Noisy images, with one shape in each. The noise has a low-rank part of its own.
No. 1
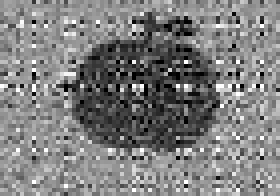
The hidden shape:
apple
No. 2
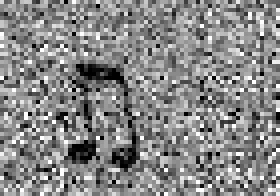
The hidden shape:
pair of musical notes
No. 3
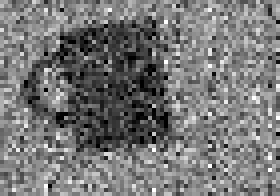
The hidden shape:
cup
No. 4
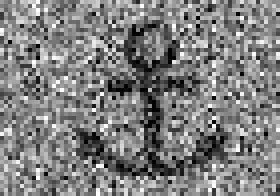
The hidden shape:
anchor
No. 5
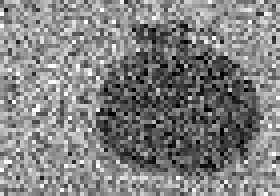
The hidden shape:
apple
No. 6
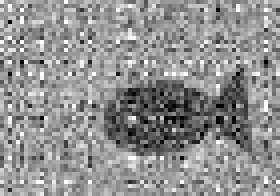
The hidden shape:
fish
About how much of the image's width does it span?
half
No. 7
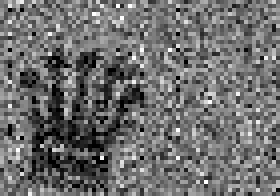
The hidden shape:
chess queen
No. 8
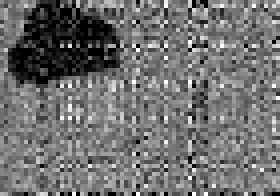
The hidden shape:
cloud
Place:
top left
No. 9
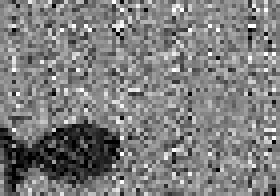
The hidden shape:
fish
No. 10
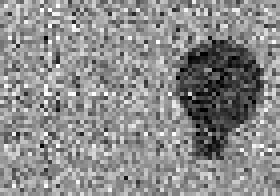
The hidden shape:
light bulb
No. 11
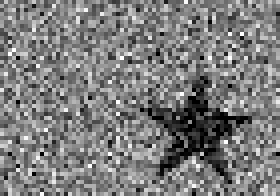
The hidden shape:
star
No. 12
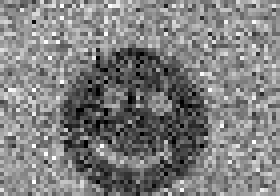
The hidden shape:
smiling face
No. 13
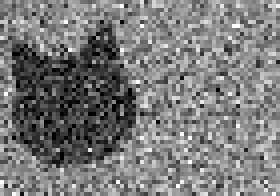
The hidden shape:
cat's head
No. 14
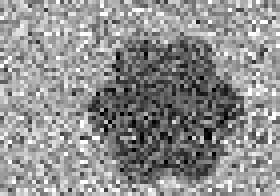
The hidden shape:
flower
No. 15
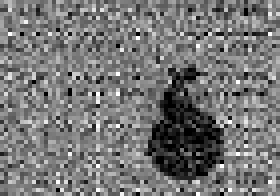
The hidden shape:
pear
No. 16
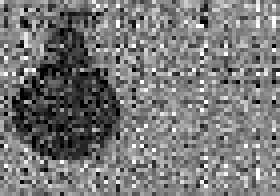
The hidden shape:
pear
